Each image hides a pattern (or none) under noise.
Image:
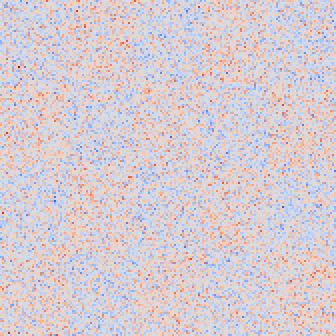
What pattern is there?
a checkerboard
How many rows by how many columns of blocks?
4 by 5
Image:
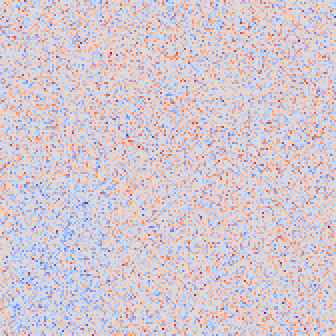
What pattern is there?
one block
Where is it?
bottom left
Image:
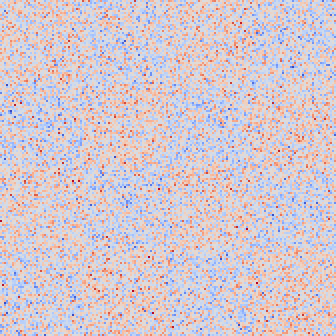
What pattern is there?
a checkerboard
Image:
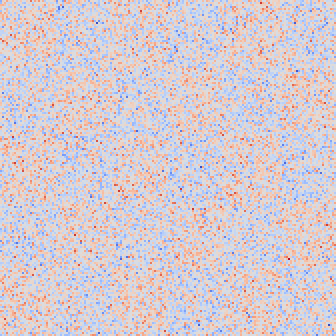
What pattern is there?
a checkerboard
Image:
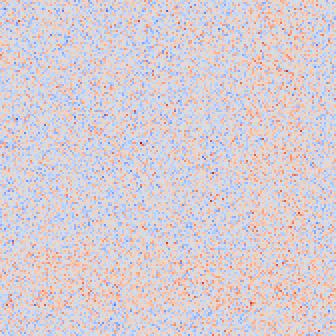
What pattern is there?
bands of rows crossing bands of columns
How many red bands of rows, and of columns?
1 and 1
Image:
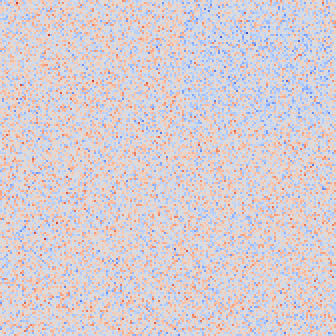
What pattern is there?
one block
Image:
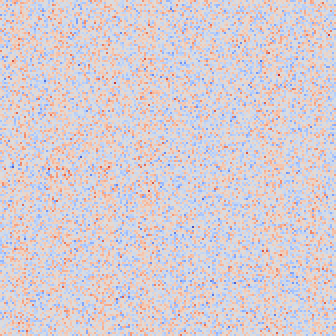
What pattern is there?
bands of columns
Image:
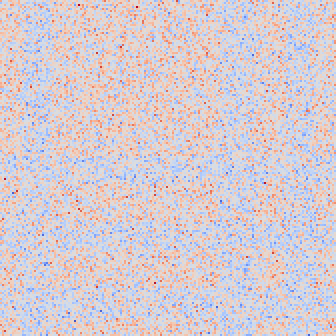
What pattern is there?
bands of rows crossing bands of columns
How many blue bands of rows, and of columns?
3 and 3
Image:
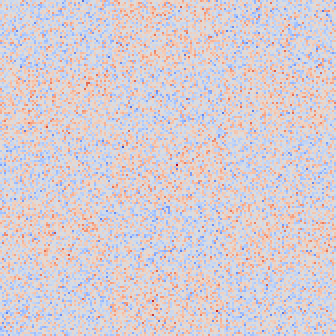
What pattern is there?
a checkerboard
